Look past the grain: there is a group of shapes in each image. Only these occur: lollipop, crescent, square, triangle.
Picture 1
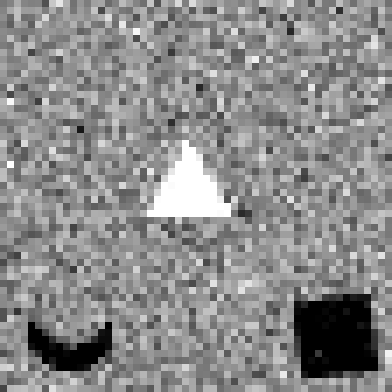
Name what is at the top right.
nothing
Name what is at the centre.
triangle
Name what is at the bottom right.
square
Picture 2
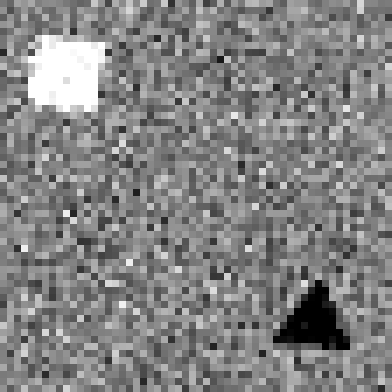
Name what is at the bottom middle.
nothing
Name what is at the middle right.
nothing
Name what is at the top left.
square
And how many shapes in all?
2
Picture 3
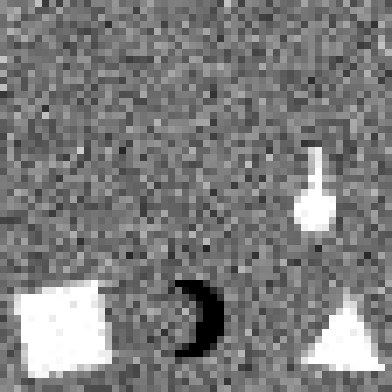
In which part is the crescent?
bottom middle
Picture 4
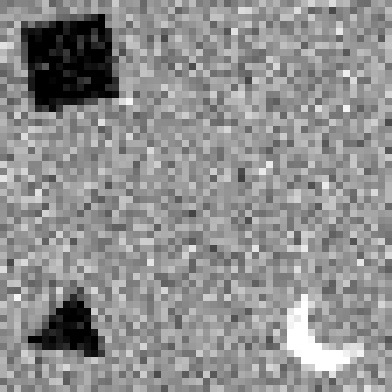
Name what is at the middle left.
nothing
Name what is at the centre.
nothing
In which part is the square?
top left
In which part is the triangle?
bottom left
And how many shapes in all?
3
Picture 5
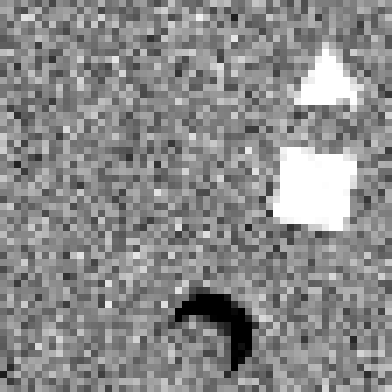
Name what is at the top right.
triangle
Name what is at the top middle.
nothing
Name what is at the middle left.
nothing
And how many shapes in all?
3
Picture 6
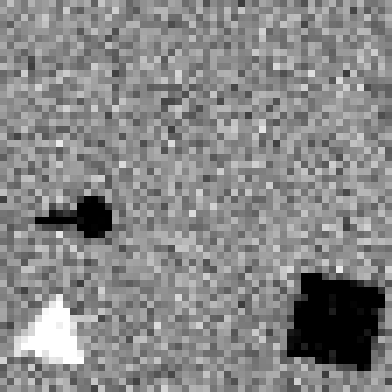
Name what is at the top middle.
nothing
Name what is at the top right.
nothing
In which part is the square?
bottom right
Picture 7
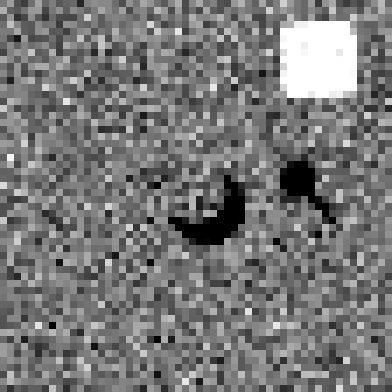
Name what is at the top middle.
nothing
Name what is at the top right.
square
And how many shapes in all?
3
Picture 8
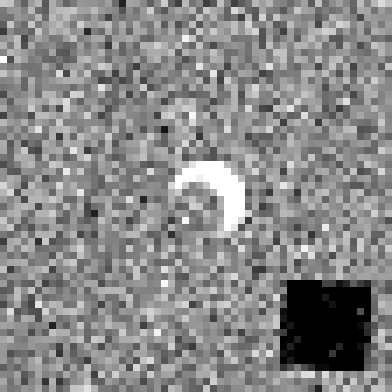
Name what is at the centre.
crescent
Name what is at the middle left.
nothing
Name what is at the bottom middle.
nothing
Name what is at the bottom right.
square
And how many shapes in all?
2
